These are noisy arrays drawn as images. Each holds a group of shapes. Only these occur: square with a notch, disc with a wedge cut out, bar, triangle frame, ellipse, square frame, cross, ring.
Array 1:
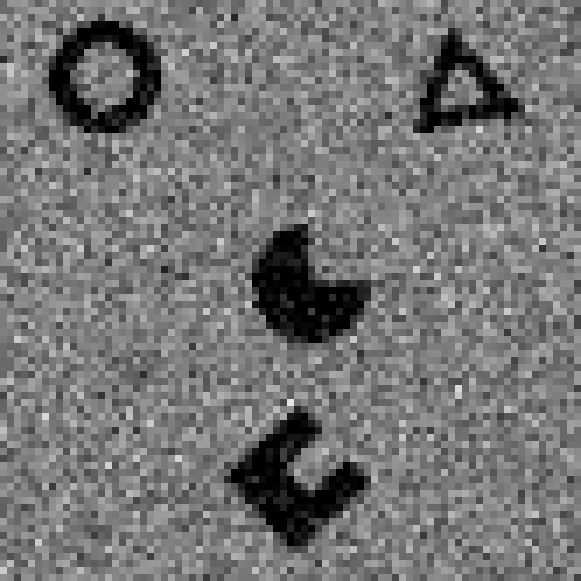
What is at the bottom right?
nothing
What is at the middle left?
nothing
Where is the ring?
top left
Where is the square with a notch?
bottom middle
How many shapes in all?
4
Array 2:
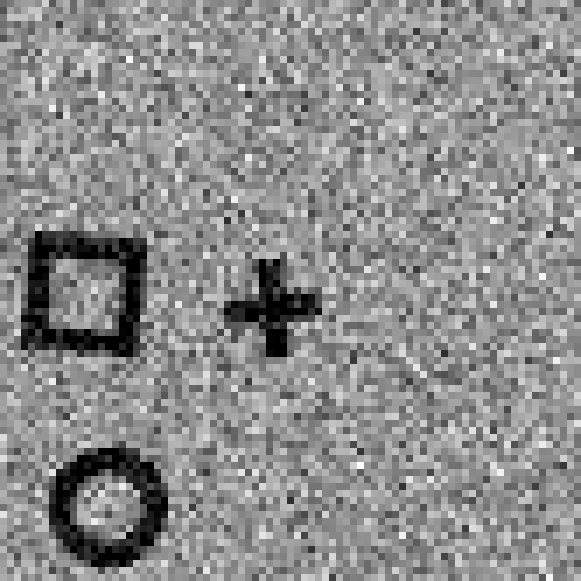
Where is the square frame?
middle left
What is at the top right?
nothing
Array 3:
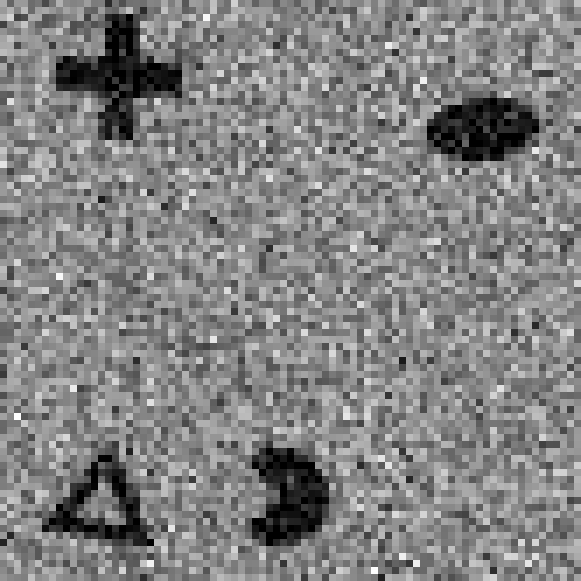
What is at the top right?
ellipse
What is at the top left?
cross
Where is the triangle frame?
bottom left
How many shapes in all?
4
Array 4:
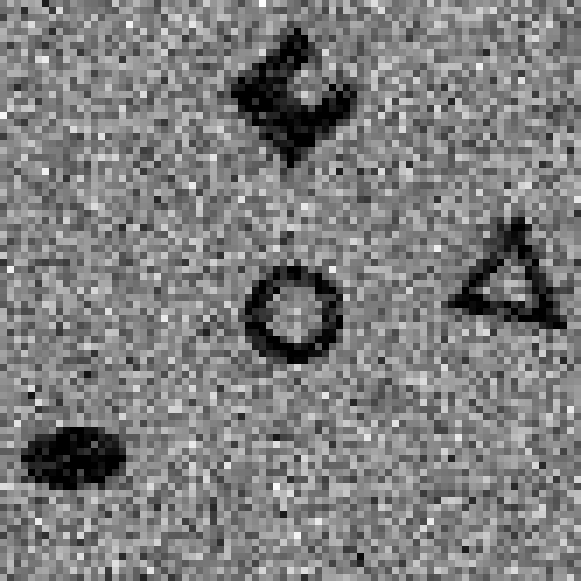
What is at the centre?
ring
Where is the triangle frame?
middle right
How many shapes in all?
4
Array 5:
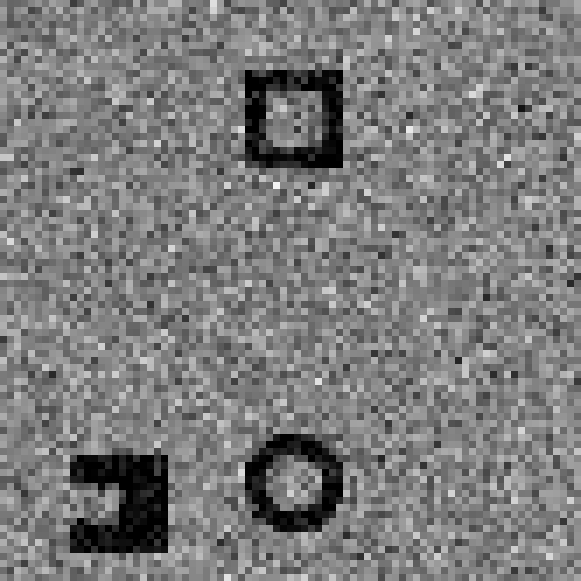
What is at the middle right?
nothing
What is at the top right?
nothing
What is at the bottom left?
square with a notch
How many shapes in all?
3
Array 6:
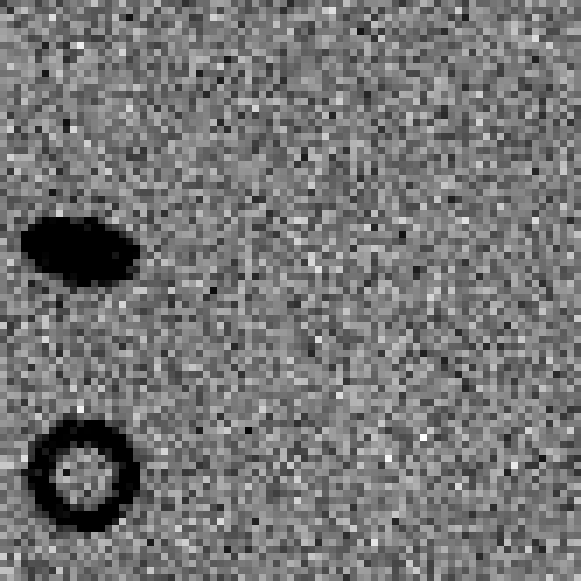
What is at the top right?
nothing
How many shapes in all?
2
